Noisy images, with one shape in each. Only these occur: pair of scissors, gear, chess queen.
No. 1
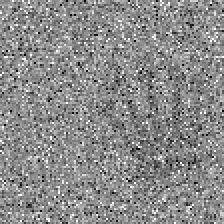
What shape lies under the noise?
chess queen
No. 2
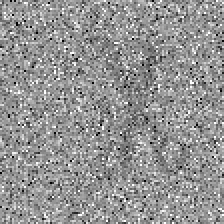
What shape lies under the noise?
pair of scissors
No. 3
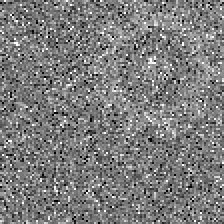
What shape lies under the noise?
gear
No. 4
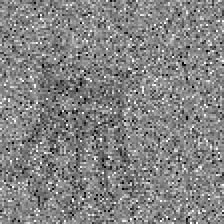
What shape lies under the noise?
chess queen
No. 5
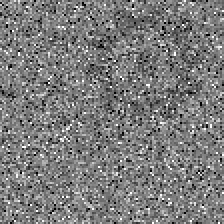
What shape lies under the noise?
gear
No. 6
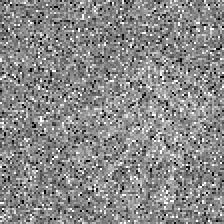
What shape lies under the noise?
chess queen
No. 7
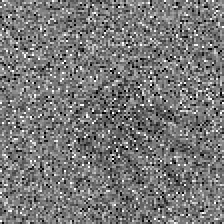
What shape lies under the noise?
chess queen
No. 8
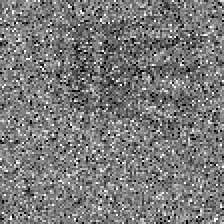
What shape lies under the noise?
chess queen
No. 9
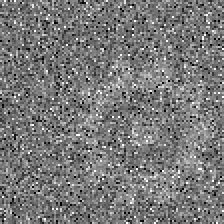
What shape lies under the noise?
gear
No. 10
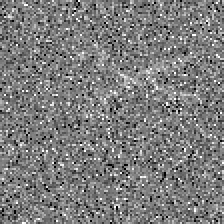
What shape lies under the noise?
pair of scissors
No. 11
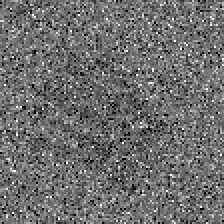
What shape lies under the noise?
chess queen
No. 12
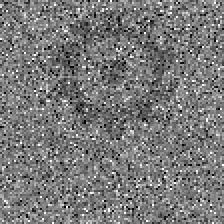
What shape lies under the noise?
gear
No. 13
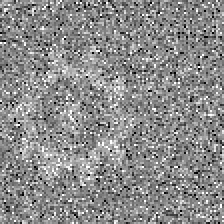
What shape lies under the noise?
gear
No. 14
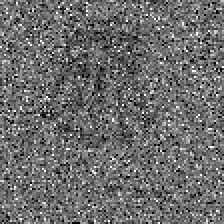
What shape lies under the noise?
chess queen
